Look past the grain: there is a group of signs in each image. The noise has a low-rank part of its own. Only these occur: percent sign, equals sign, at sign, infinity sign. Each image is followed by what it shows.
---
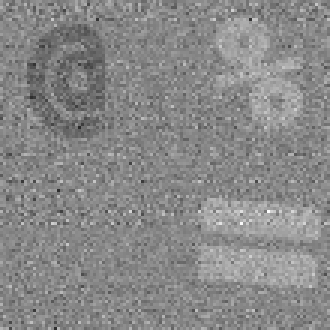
top left: dark at sign; top right: light percent sign; bottom right: light equals sign
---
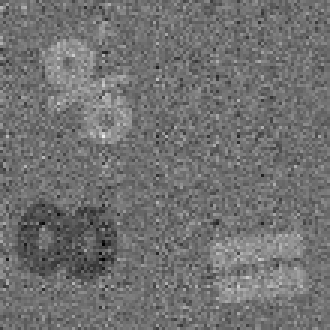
top left: light percent sign; bottom left: dark infinity sign; bottom right: light equals sign
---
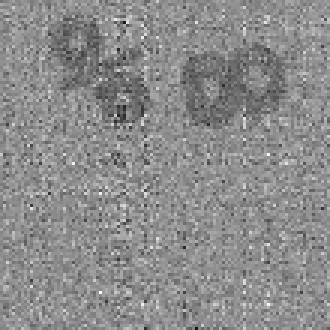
top left: dark percent sign; top right: dark infinity sign
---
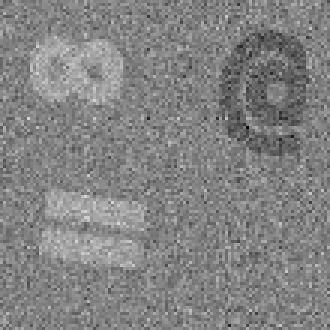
top left: light infinity sign; top right: dark at sign; bottom left: light equals sign
